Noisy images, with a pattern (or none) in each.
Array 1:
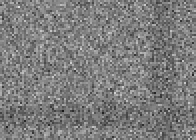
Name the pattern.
bands of rows crossing bands of columns
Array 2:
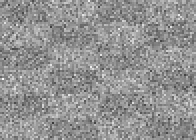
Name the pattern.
a checkerboard
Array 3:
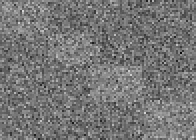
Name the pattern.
blocks along the diagonal
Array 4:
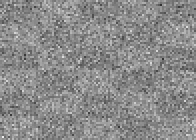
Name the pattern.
a checkerboard
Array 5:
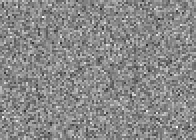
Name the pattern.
only noise
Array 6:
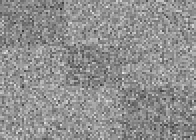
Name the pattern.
blocks along the diagonal
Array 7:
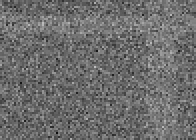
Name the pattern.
bands of rows crossing bands of columns
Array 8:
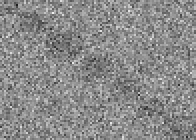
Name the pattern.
blocks along the diagonal
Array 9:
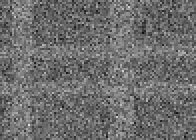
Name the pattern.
bands of rows crossing bands of columns
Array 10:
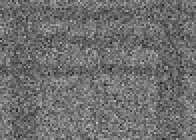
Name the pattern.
bands of rows crossing bands of columns
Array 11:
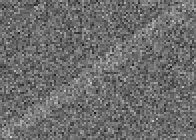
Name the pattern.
a diagonal band
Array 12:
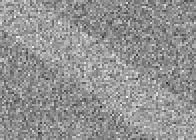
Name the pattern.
a diagonal band
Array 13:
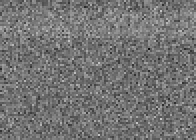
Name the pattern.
one band of rows
